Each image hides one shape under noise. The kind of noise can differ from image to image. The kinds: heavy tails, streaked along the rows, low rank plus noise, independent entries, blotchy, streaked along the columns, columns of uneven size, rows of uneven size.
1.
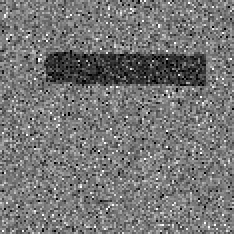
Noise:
heavy tails
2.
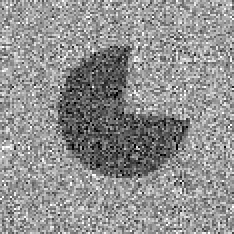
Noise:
low rank plus noise
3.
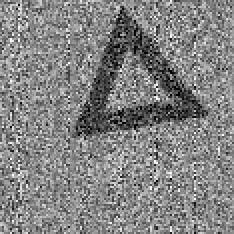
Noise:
columns of uneven size
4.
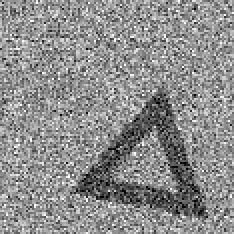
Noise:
low rank plus noise
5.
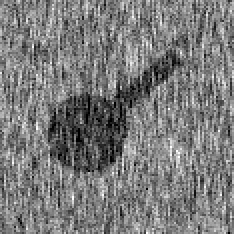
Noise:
streaked along the columns
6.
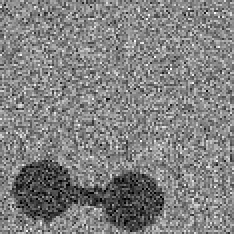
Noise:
low rank plus noise
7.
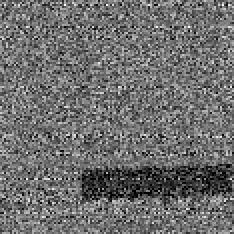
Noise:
rows of uneven size
